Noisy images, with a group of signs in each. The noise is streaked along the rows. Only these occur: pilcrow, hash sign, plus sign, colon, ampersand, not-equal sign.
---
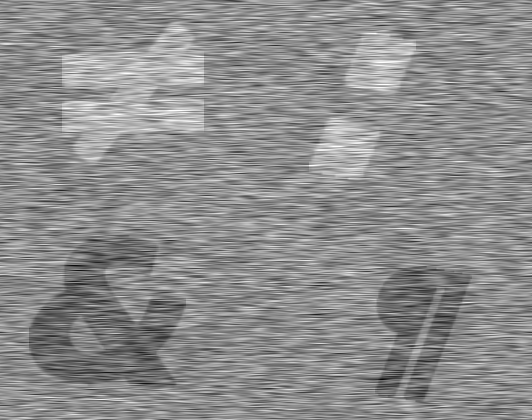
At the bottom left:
ampersand
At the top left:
not-equal sign
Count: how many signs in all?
4
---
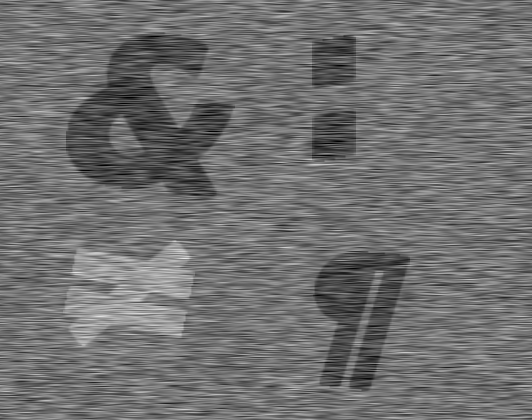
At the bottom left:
not-equal sign
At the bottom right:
pilcrow
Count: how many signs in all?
4
